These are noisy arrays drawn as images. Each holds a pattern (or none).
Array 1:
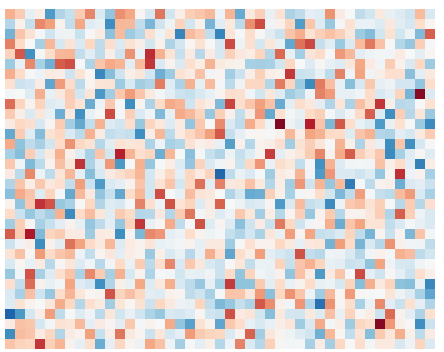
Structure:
only noise
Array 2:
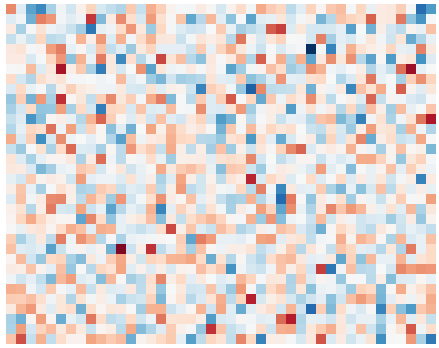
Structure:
only noise
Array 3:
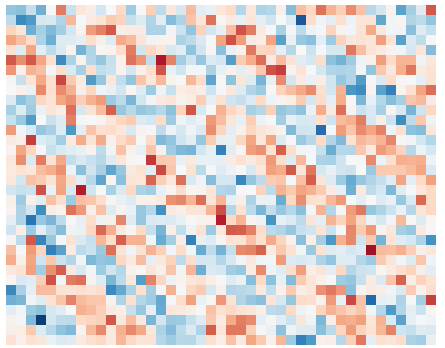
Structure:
diagonal stripes
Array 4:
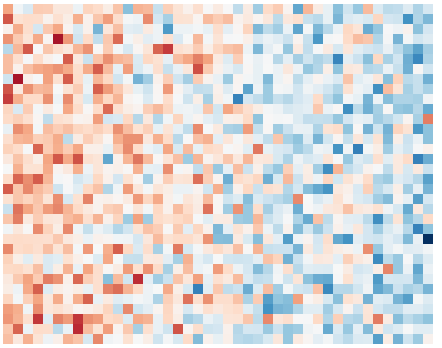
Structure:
a smooth slope
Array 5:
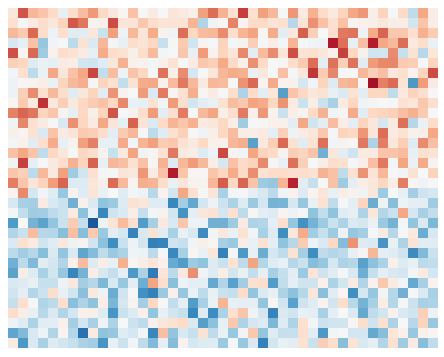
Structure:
a sharp edge
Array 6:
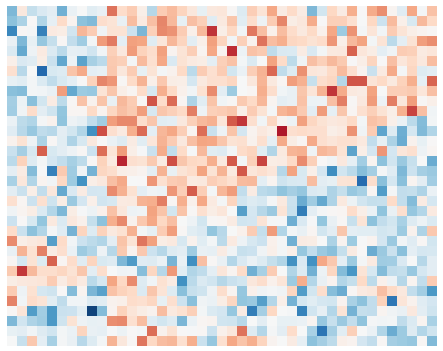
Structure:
spokes from one point
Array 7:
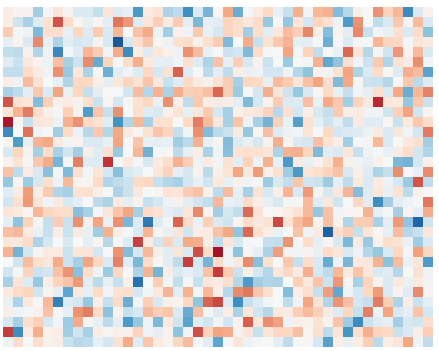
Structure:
only noise
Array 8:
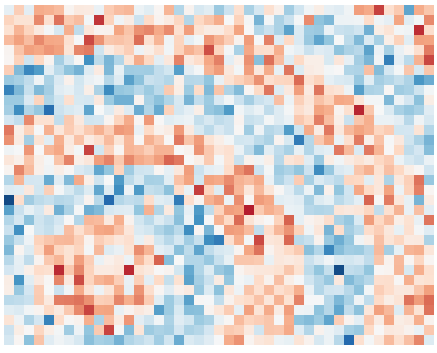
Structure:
rings round one point
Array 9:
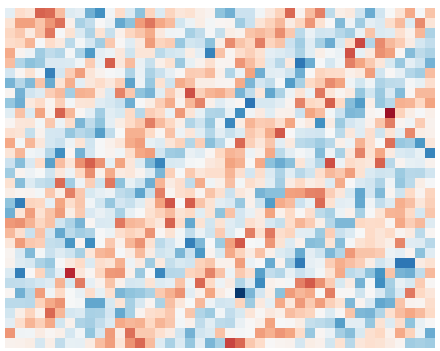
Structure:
diagonal stripes
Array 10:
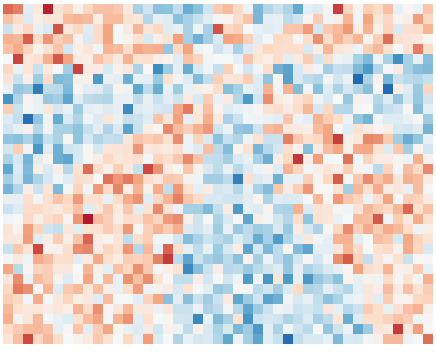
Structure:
spokes from one point
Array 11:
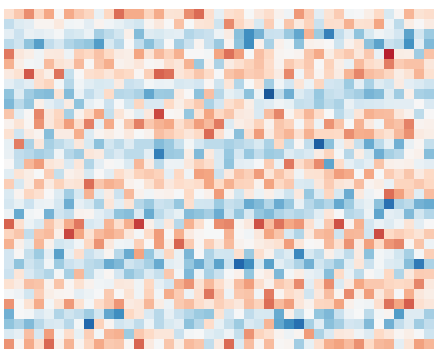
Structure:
horizontal stripes
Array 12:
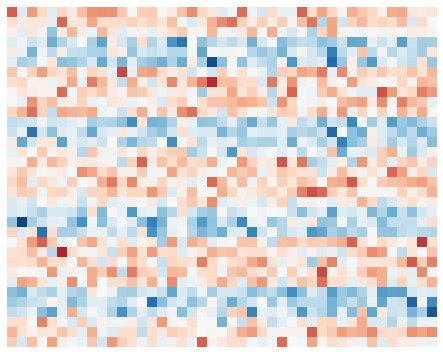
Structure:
horizontal stripes
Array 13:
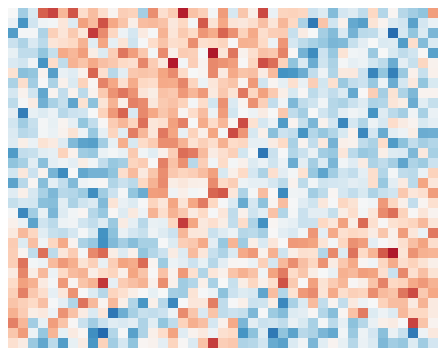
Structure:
spokes from one point
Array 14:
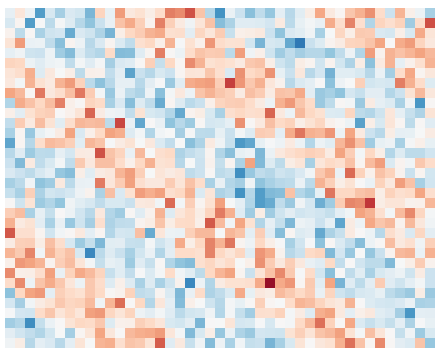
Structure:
diagonal stripes
